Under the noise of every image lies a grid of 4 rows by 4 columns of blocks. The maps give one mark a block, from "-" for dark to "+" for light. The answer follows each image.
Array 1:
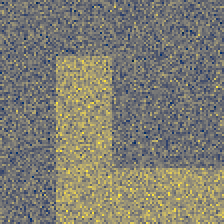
- - - -
- + - -
- + - -
- + + +
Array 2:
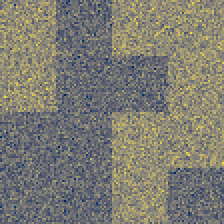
+ - + +
+ - - +
- - + +
- - + -
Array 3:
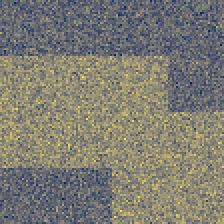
- - - -
+ + + -
+ + + +
- - + +
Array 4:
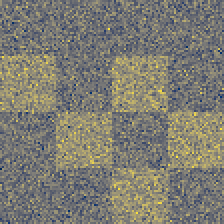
- - - -
+ - + -
- + - +
- - + -
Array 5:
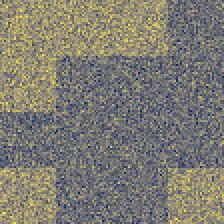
+ + + -
+ - - -
- - - -
+ - - +
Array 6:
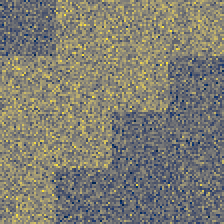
- + + +
+ + + -
+ + - -
+ - - -
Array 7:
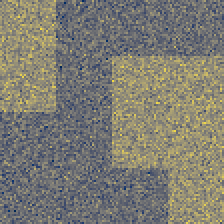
+ - - -
+ - + +
- - + +
- - - +
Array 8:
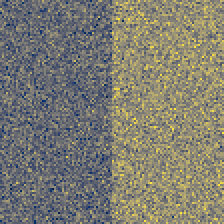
- - + +
- - + +
- - + +
- - + +
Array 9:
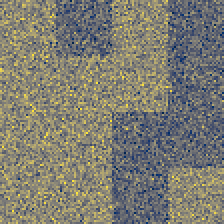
+ - + -
+ + + -
+ + - -
+ + - +
